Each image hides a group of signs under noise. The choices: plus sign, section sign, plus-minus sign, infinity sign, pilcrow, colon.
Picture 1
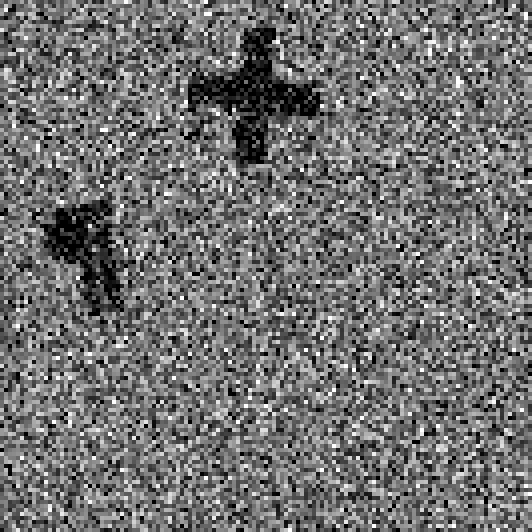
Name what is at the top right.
nothing
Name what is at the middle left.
pilcrow
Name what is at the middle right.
nothing
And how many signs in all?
2
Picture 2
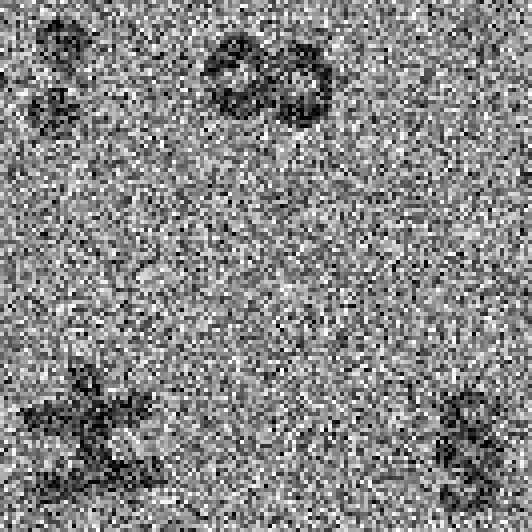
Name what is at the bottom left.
plus-minus sign
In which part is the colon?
top left
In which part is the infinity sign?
top middle
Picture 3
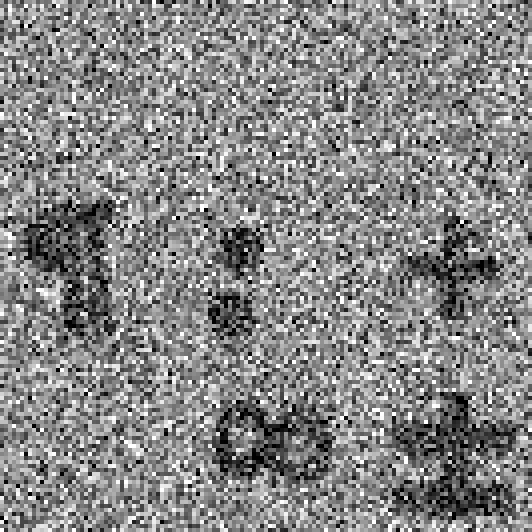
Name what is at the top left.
nothing
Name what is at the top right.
nothing
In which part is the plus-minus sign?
bottom right
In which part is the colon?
centre
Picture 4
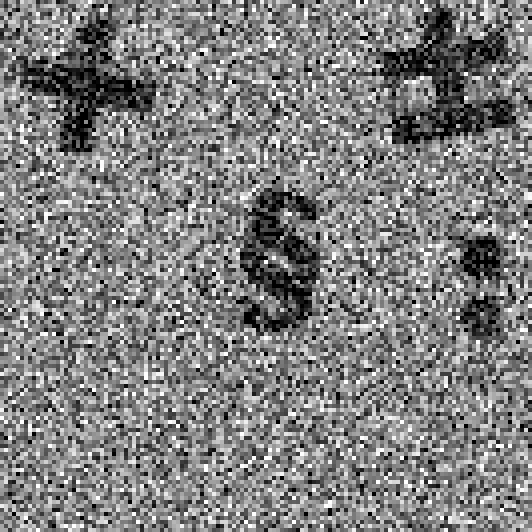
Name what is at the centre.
section sign
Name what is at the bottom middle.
nothing
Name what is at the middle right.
colon
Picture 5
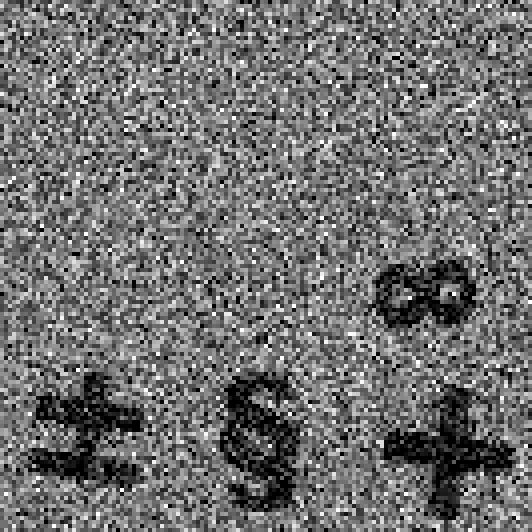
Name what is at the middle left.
nothing
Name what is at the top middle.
nothing
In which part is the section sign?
bottom middle
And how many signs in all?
4
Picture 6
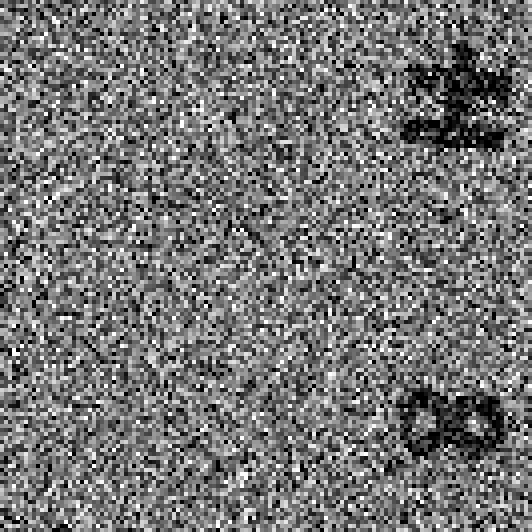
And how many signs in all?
2
